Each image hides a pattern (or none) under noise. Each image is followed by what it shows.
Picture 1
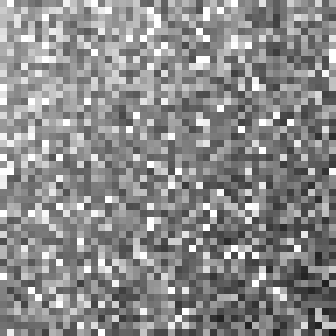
a smooth slope
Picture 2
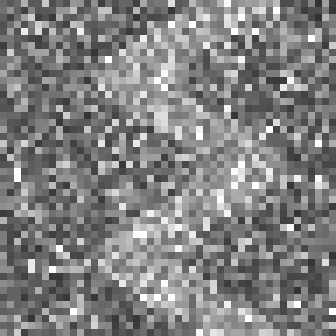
a wavy band
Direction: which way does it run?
top to bottom
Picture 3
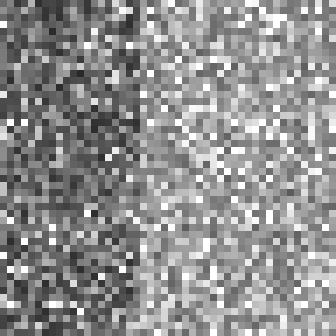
a sharp edge
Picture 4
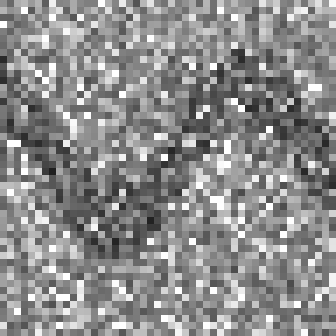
a wavy band
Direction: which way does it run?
left to right
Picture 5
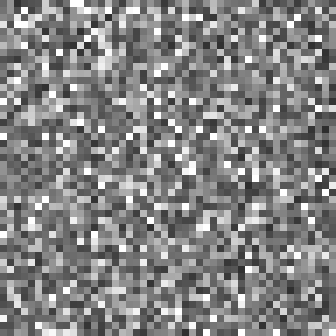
only noise
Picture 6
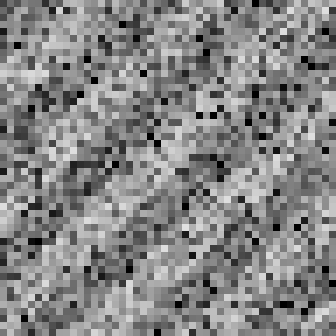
diagonal stripes
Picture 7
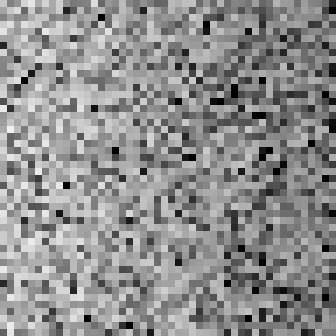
a smooth slope
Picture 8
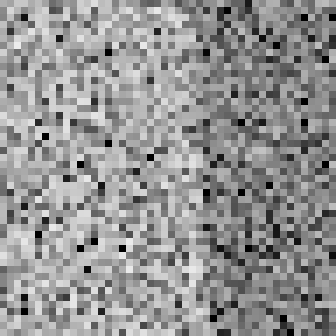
a sharp edge
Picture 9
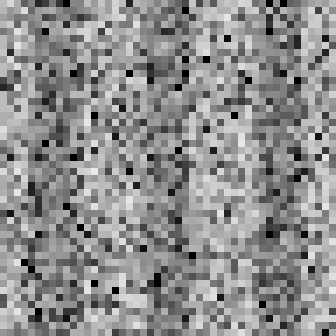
vertical stripes
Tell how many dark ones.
3
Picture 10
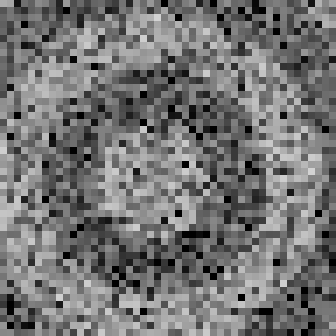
rings round one point
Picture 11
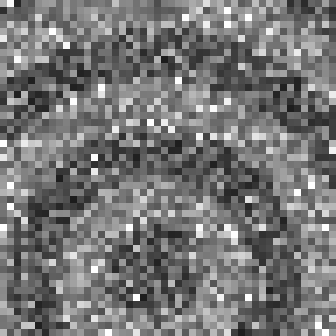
rings round one point
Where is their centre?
bottom middle
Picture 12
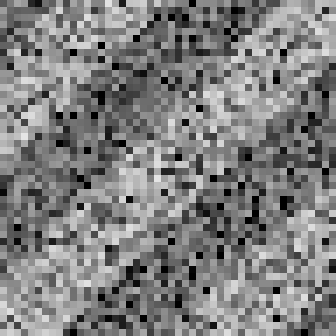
diagonal stripes
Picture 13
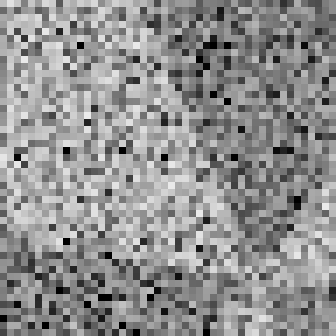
spokes from one point
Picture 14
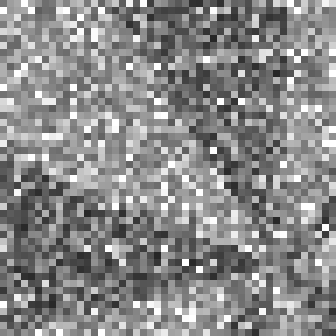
spokes from one point
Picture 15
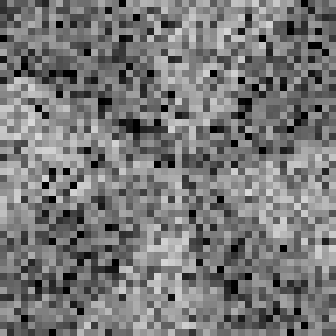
spokes from one point
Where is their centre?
centre
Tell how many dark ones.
4
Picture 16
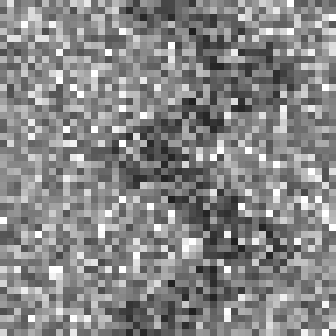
a wavy band
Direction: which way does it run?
top to bottom
